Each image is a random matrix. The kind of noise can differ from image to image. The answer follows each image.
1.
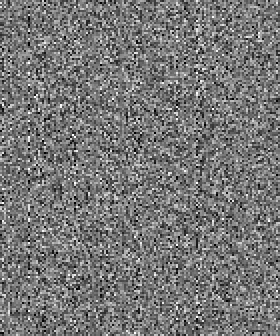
columns of uneven size
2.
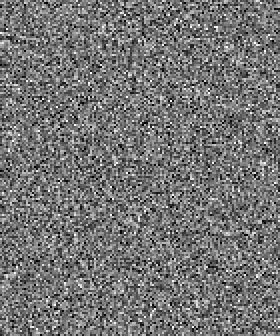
low rank plus noise
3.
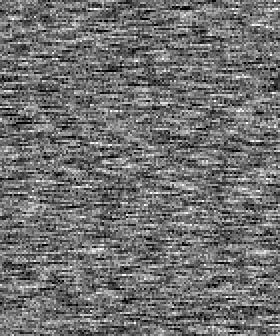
streaked along the rows
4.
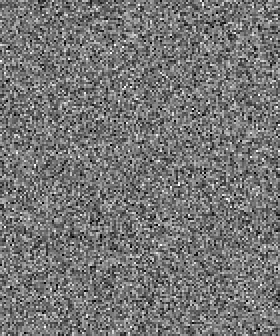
independent entries
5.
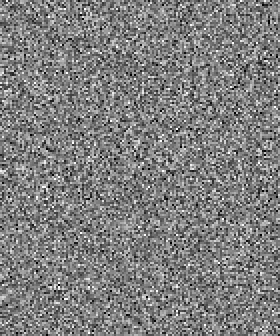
low rank plus noise
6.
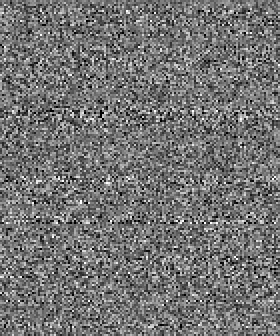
rows of uneven size
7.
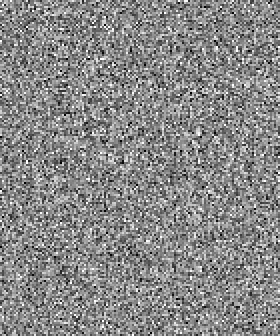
low rank plus noise
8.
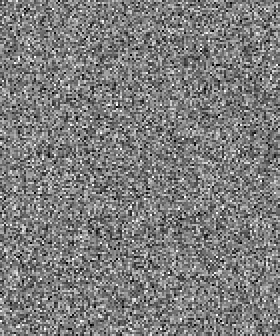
low rank plus noise
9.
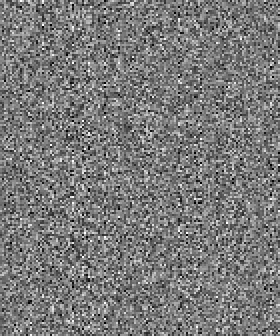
columns of uneven size
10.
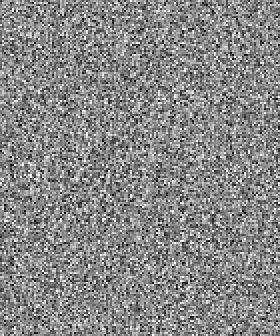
low rank plus noise
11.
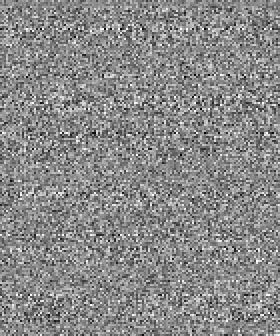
rows of uneven size
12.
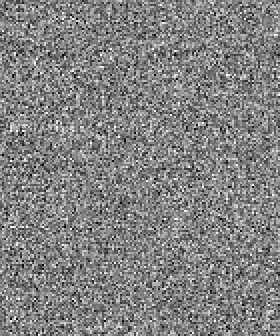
low rank plus noise
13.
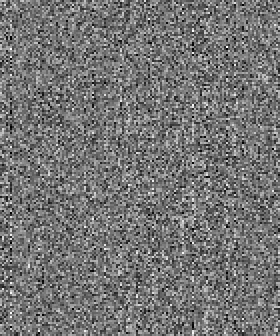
columns of uneven size
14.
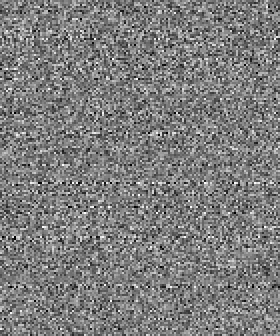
rows of uneven size
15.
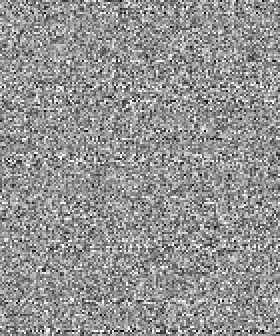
rows of uneven size
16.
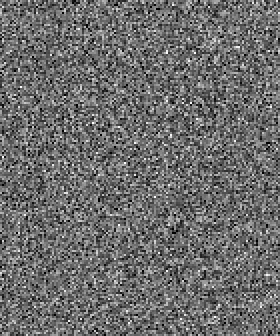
low rank plus noise
